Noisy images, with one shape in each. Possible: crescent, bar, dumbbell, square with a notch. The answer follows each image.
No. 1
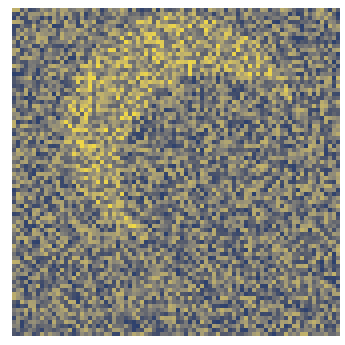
crescent
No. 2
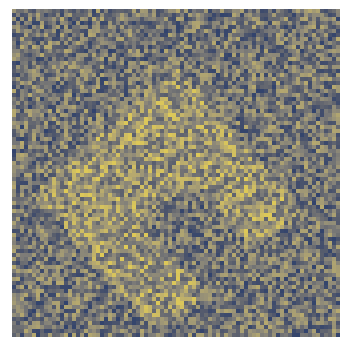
square with a notch
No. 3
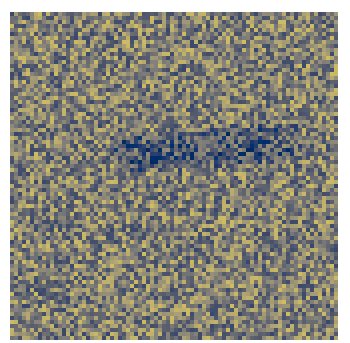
bar
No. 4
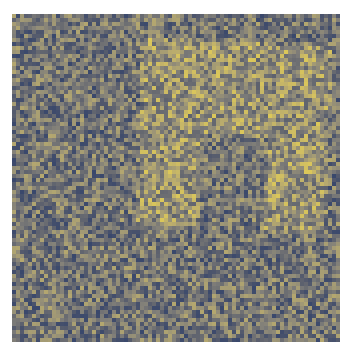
square with a notch
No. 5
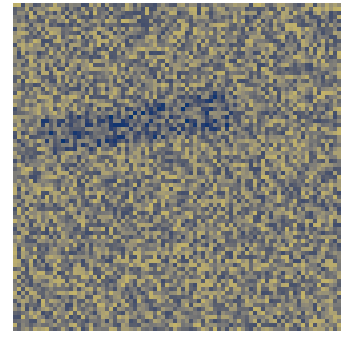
bar
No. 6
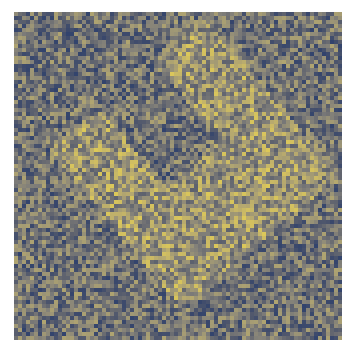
square with a notch
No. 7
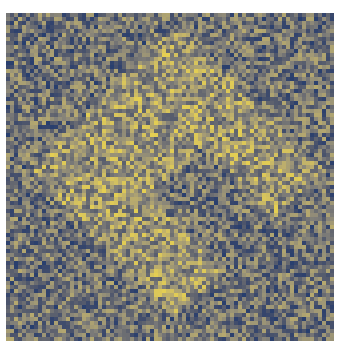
square with a notch
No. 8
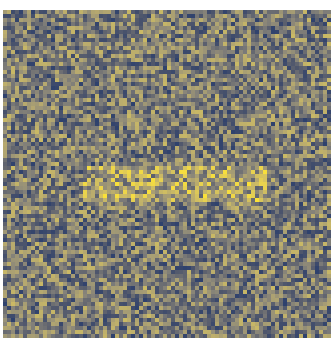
bar
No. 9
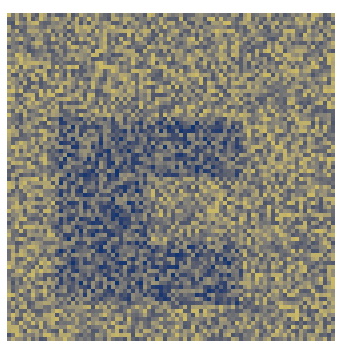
square with a notch
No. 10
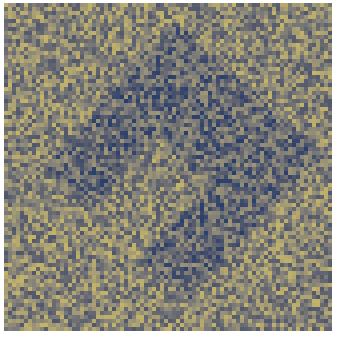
square with a notch
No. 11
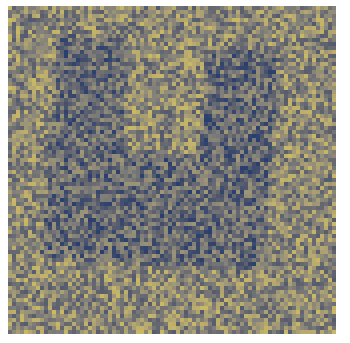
square with a notch
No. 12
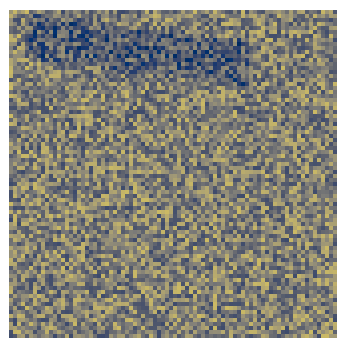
bar
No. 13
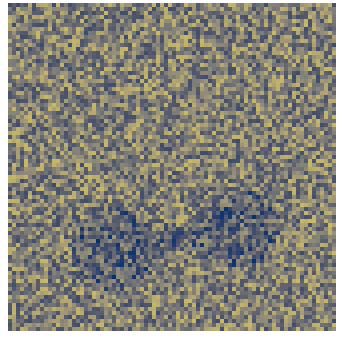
dumbbell
